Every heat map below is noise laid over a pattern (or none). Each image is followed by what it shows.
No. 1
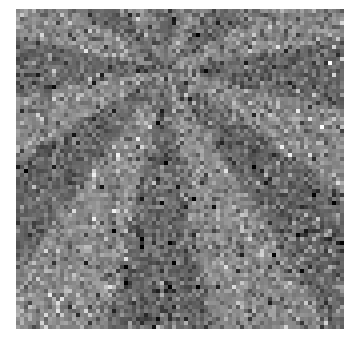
spokes from one point
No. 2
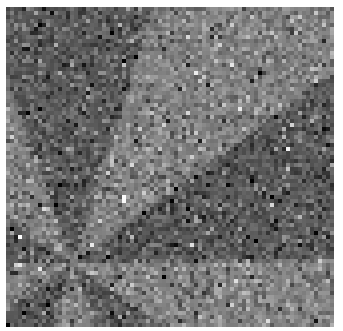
spokes from one point
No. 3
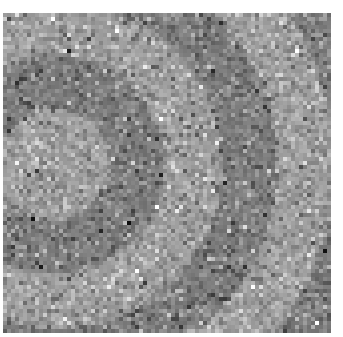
rings round one point
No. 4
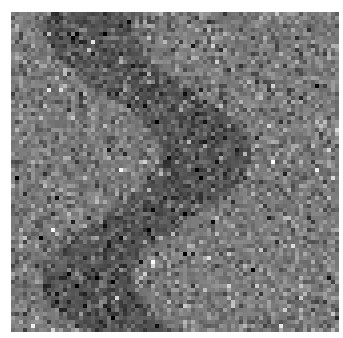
a wavy band
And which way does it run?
top to bottom
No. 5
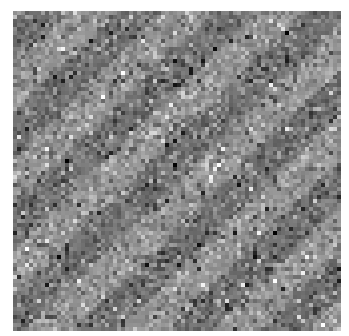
diagonal stripes
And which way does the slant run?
bottom left to top right
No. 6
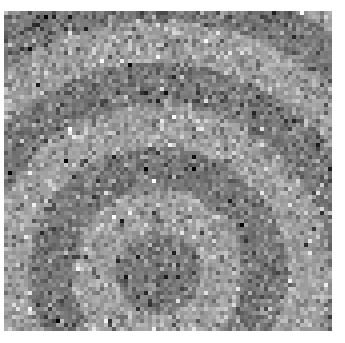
rings round one point
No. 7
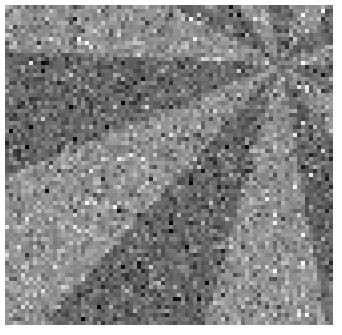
spokes from one point
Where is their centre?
top right
